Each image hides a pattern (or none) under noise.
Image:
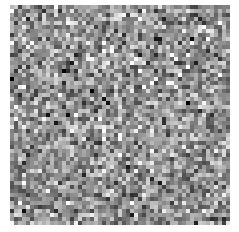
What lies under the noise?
only noise
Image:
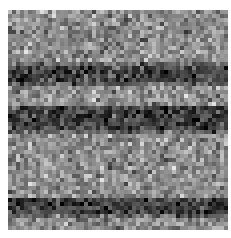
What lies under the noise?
bands of rows
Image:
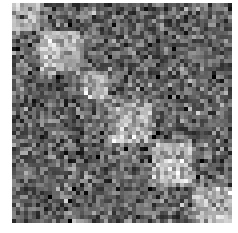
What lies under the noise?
blocks along the diagonal
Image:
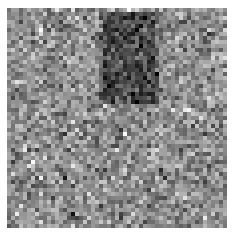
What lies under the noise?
one block
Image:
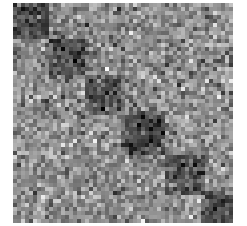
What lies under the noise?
blocks along the diagonal
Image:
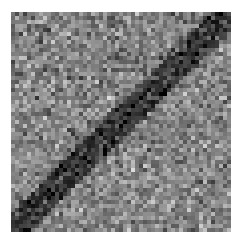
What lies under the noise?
a diagonal band
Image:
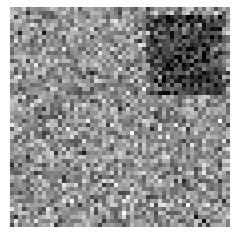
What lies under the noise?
one block
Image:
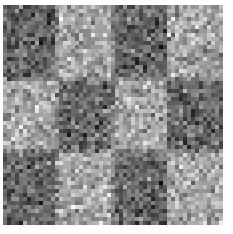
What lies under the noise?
a checkerboard
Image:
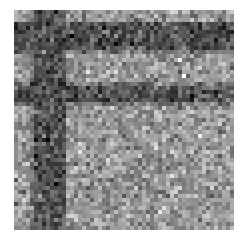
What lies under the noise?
bands of rows crossing bands of columns
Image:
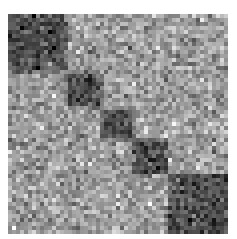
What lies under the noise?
blocks along the diagonal
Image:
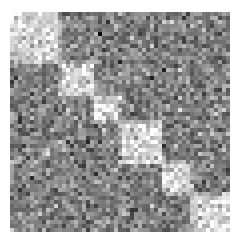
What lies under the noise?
blocks along the diagonal
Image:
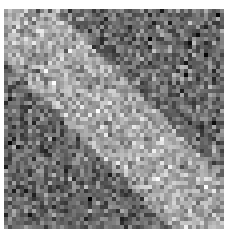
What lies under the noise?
a diagonal band
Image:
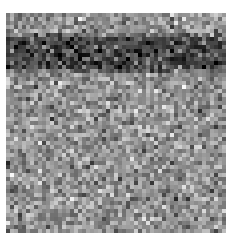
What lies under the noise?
one band of rows
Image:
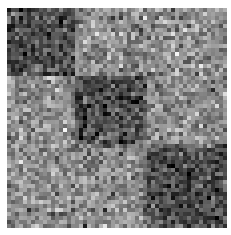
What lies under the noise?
blocks along the diagonal
